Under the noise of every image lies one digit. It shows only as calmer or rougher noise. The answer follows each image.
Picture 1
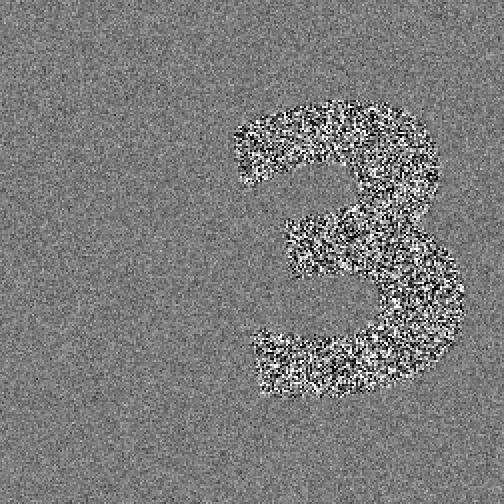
3
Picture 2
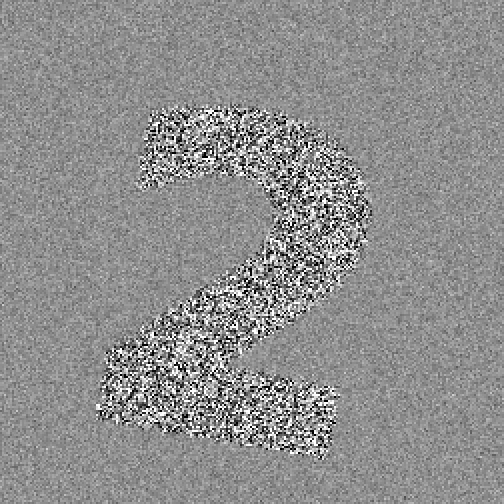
2
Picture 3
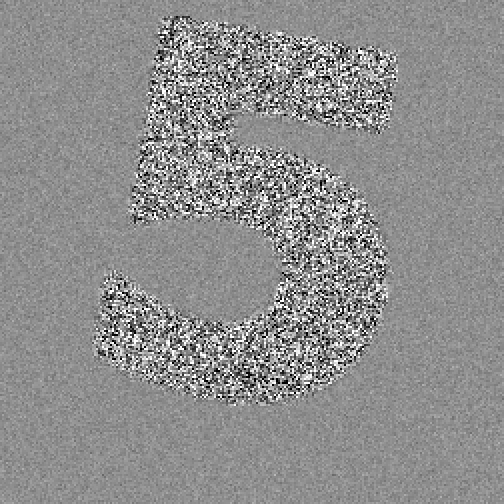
5
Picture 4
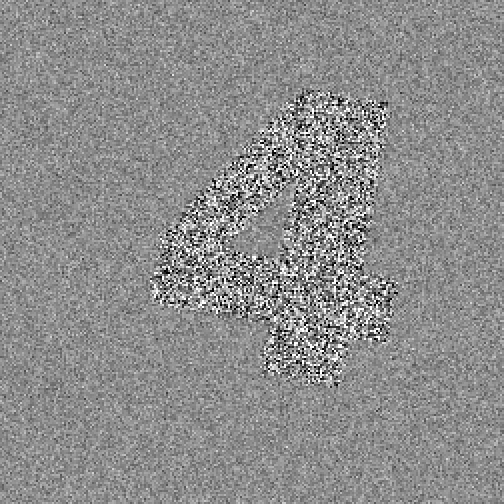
4
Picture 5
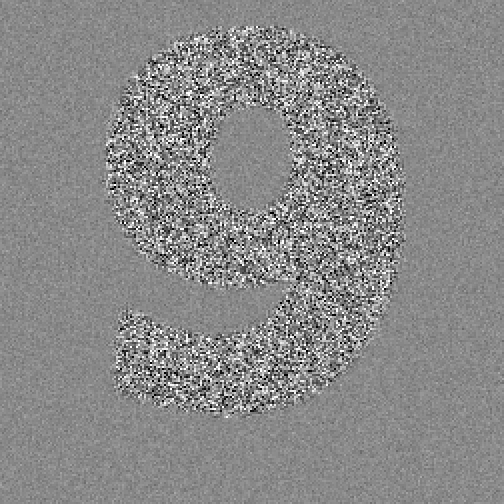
9
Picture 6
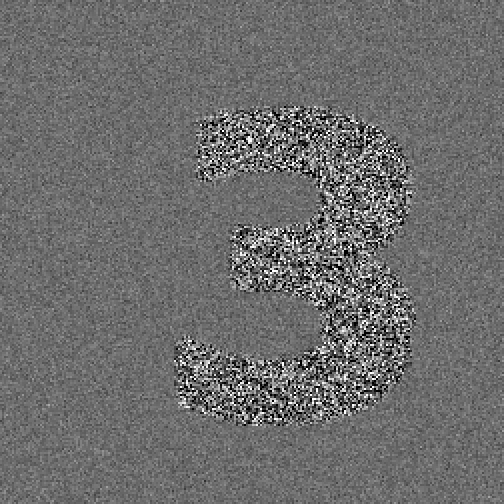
3
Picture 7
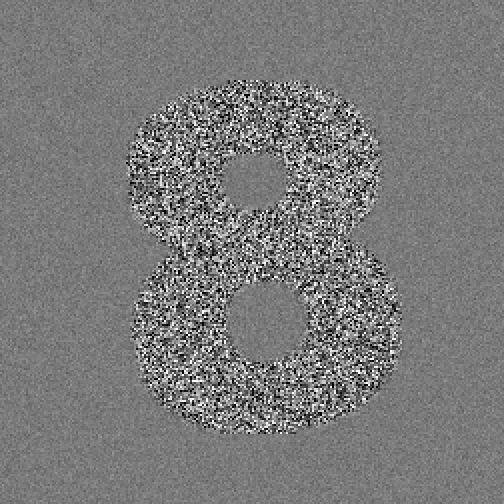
8
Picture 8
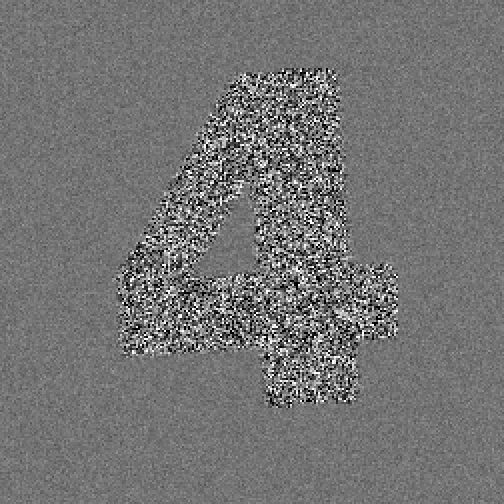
4
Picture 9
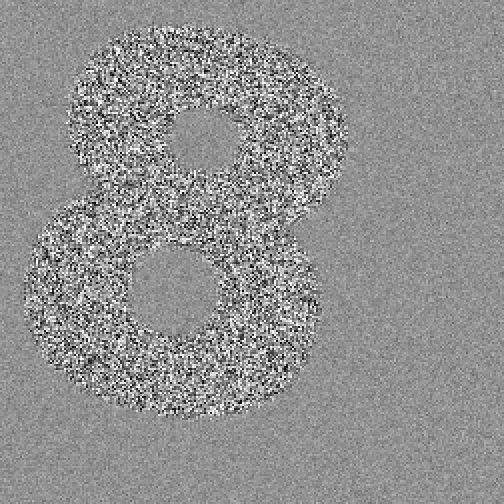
8
